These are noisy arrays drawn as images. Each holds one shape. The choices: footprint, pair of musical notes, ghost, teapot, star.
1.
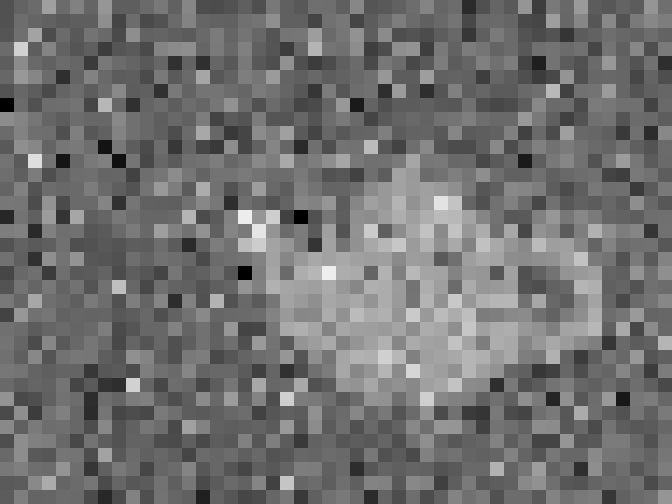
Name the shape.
teapot
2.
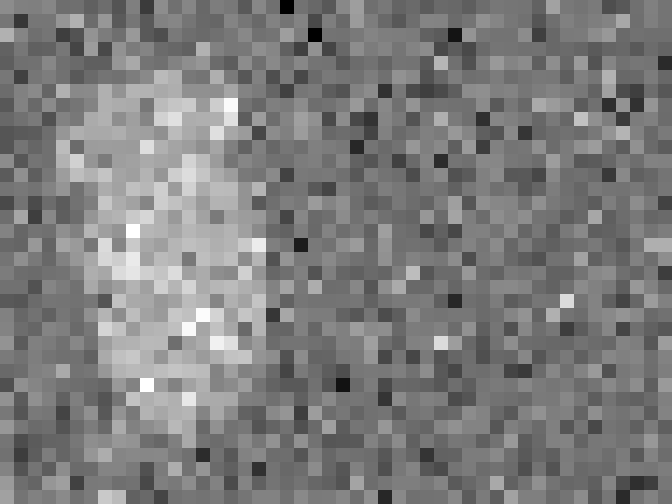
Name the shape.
footprint
